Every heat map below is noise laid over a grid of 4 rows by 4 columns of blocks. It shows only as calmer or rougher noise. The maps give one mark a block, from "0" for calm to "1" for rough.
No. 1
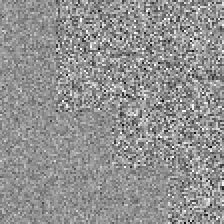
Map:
0111
0111
0011
0001
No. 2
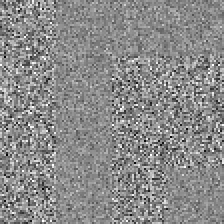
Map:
1000
1011
1011
1010
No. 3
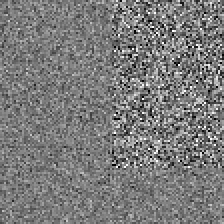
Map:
0011
0011
0011
0000
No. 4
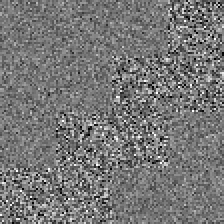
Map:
0001
0011
0110
1100
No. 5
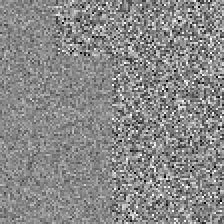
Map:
0111
0011
0011
0011
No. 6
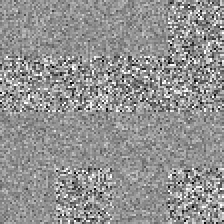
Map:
0001
1111
0000
0101
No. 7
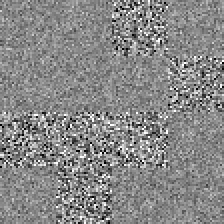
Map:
0010
0001
1110
0100
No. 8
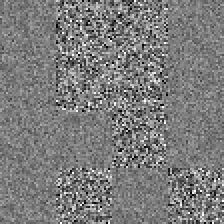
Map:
0110
0110
0010
0101
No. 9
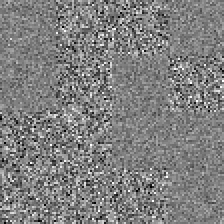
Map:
0110
0101
1100
1110
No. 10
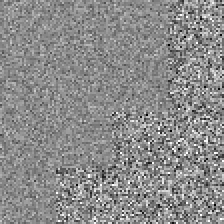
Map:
0001
0001
0011
0111
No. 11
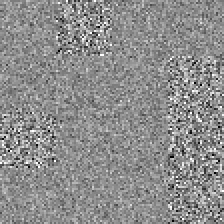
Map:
0100
0001
1001
0001
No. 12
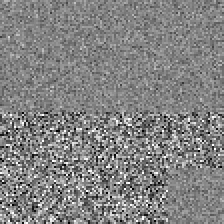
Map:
0000
0000
1111
1110
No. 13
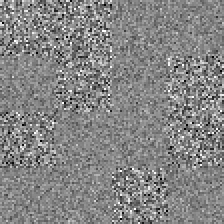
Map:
1100
0101
1001
0010
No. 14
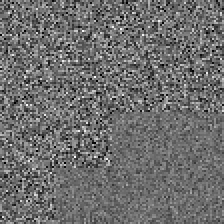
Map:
1111
1111
1100
1000
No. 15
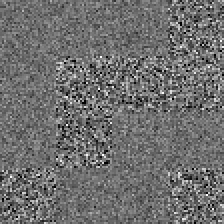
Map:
0001
0111
0100
1001
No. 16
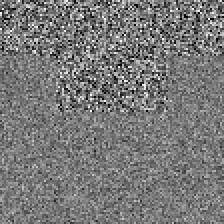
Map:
1111
0110
0000
0000
